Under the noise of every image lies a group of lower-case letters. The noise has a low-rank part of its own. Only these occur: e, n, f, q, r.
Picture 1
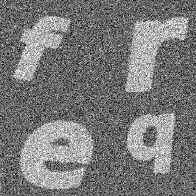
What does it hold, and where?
top left: f; top right: r; bottom left: e; bottom right: q
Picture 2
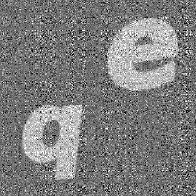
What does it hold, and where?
top right: e; bottom left: q
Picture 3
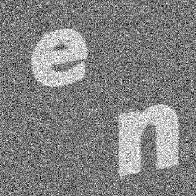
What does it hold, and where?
top left: e; bottom right: n
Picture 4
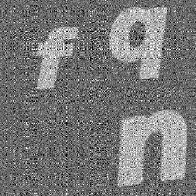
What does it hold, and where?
top left: f; top right: q; bottom right: n
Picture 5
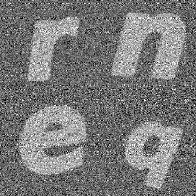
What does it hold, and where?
top left: r; top right: n; bottom left: e; bottom right: q
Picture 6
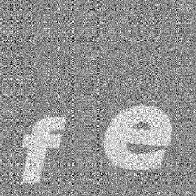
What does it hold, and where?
bottom left: f; bottom right: e
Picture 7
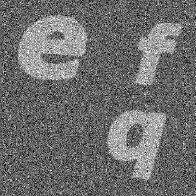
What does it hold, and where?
top left: e; top right: f; bottom right: q
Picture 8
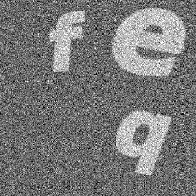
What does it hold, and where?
top left: f; top right: e; bottom right: q
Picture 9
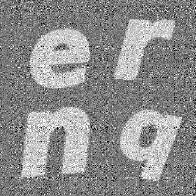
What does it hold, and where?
top left: e; top right: r; bottom left: n; bottom right: q
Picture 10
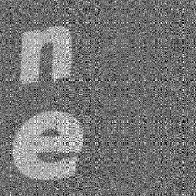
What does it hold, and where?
top left: n; bottom left: e
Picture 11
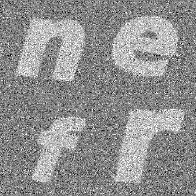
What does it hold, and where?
top left: n; top right: e; bottom left: f; bottom right: r
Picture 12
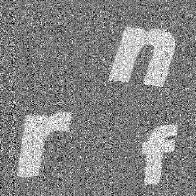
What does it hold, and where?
top right: n; bottom left: r; bottom right: f
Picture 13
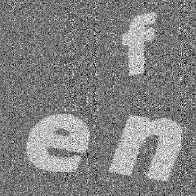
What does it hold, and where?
top right: f; bottom left: e; bottom right: n
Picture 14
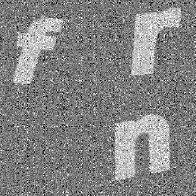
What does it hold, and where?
top left: f; top right: r; bottom right: n
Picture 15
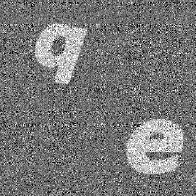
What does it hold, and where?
top left: q; bottom right: e
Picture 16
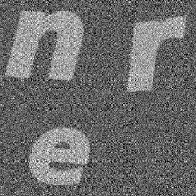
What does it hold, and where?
top left: n; top right: r; bottom left: e
